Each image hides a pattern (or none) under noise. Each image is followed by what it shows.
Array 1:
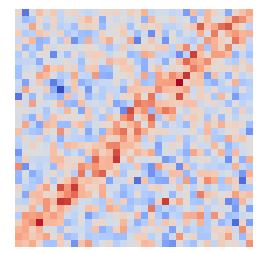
a diagonal band
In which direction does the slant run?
bottom left to top right
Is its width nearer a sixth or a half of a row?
a sixth
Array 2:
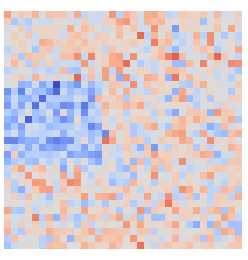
one block
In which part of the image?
middle left
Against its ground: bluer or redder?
bluer
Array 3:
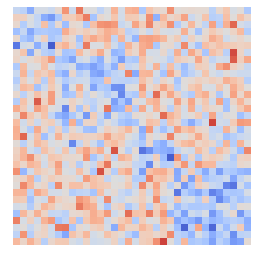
blocks along the diagonal
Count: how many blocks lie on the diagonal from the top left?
4
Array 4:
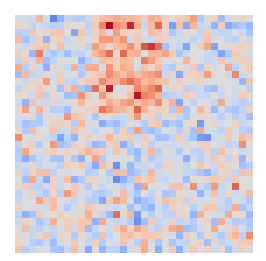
one block
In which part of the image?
top middle
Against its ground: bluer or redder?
redder
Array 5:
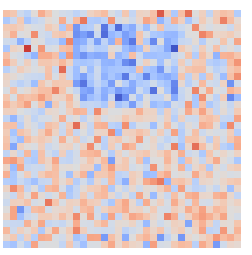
one block
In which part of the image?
top middle
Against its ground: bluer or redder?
bluer
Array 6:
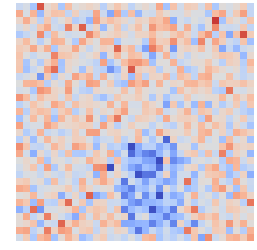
one block
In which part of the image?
bottom middle
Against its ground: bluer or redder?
bluer
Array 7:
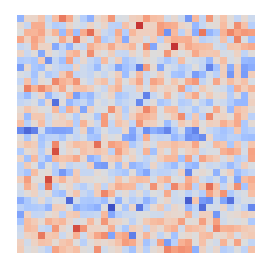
bands of rows
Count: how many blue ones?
5
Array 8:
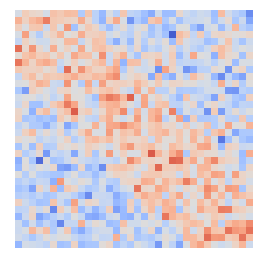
a diagonal band
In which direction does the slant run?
top left to bottom right
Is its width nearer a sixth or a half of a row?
a half
